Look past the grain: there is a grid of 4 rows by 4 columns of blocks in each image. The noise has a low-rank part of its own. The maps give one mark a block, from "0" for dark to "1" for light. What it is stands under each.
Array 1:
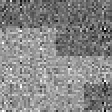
0 0 0 0
1 1 0 0
1 1 1 1
1 1 1 0
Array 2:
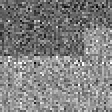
0 0 0 0
0 0 0 1
1 1 1 1
1 1 1 1
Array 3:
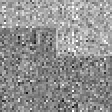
1 1 1 1
0 0 1 1
0 0 0 0
0 0 0 0
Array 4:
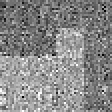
0 0 0 0
0 0 1 0
1 1 1 0
1 1 1 0
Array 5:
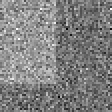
1 1 0 0
1 1 0 0
1 1 0 0
0 0 0 0
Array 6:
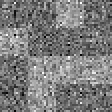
0 0 1 0
1 0 0 0
0 1 1 1
0 1 0 0
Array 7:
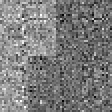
1 1 0 0
1 1 0 0
1 0 0 0
1 0 0 0
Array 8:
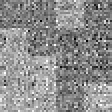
0 0 1 0
1 0 0 0
1 1 0 0
1 1 0 1
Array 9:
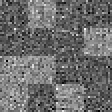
0 1 0 0
0 0 0 1
1 1 0 0
1 0 1 0
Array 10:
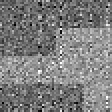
0 0 0 0
0 0 1 1
1 1 1 1
0 0 0 1
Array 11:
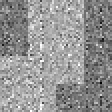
0 1 1 0
0 1 1 0
1 1 1 0
1 1 0 0
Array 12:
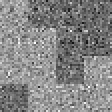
1 0 0 0
1 1 0 0
1 1 0 1
0 1 1 1
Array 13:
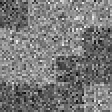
0 1 1 1
1 1 1 0
1 1 0 0
0 0 0 1
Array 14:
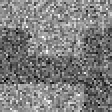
1 1 1 1
0 1 1 0
0 0 0 0
1 1 1 0
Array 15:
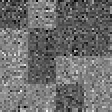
0 1 0 0
1 0 0 0
1 0 1 1
1 1 0 1
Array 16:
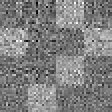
0 0 1 0
1 0 0 1
0 0 1 0
0 1 0 0
